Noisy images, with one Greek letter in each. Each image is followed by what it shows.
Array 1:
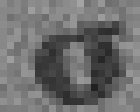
sigma
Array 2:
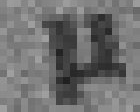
mu
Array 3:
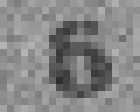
delta
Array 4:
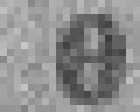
theta
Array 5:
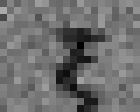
xi
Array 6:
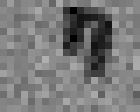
eta
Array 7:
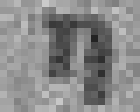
eta
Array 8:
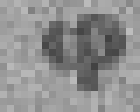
phi
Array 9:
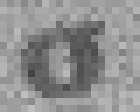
sigma
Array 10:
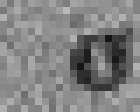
sigma
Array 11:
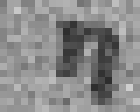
eta
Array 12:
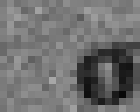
sigma
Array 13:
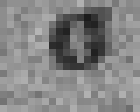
sigma
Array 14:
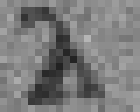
lambda
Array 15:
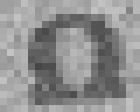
omega
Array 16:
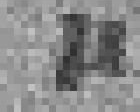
mu
